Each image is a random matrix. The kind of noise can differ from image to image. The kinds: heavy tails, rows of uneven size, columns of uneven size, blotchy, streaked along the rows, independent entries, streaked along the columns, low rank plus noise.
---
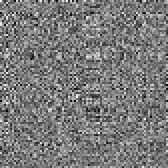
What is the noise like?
low rank plus noise
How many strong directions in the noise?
three or four
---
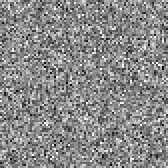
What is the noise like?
independent entries
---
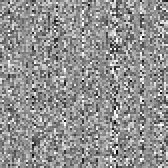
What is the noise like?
columns of uneven size
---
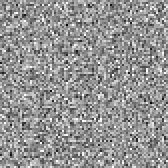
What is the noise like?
low rank plus noise
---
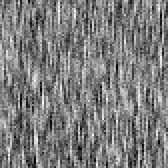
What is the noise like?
streaked along the columns
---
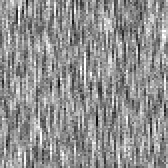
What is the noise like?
streaked along the columns
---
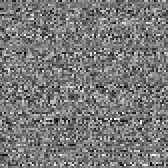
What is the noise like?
rows of uneven size
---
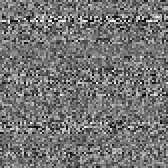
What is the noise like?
rows of uneven size
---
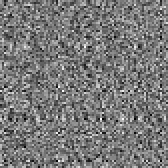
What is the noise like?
low rank plus noise
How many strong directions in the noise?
two
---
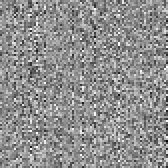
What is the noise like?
columns of uneven size
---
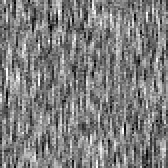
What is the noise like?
streaked along the columns
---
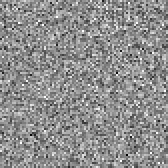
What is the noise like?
independent entries
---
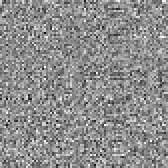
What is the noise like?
low rank plus noise
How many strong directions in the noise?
five to eight
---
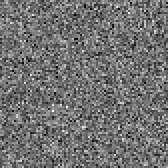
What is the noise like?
independent entries
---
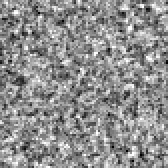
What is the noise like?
blotchy
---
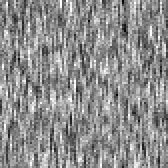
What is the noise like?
streaked along the columns
